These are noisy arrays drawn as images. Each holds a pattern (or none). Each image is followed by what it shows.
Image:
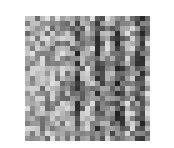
bands of columns
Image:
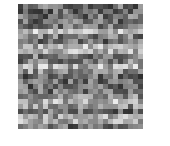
bands of rows
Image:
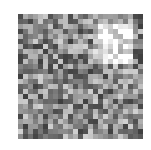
one block
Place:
top right
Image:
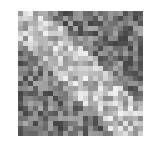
a diagonal band
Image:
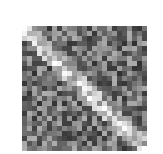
a diagonal band
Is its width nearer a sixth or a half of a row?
a sixth
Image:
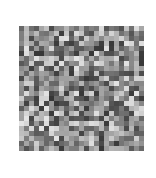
only noise
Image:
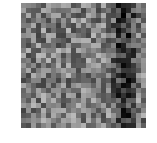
one band of columns
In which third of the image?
right
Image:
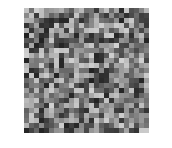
only noise
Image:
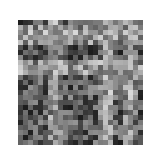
bands of rows crossing bands of columns
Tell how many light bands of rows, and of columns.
2 and 3
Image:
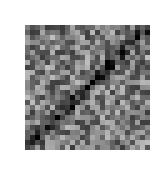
a diagonal band
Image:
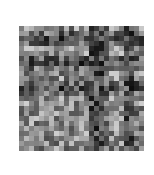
bands of rows crossing bands of columns
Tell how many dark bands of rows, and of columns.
3 and 2
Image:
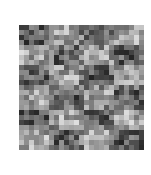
a checkerboard
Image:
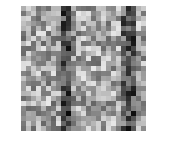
bands of columns
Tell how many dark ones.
2
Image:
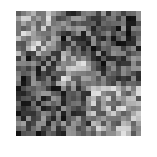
blocks along the diagonal
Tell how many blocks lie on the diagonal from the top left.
3
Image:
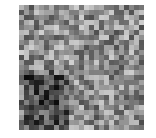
one block
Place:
bottom left
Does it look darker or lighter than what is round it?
darker
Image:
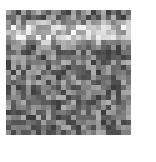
one band of rows
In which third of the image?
top
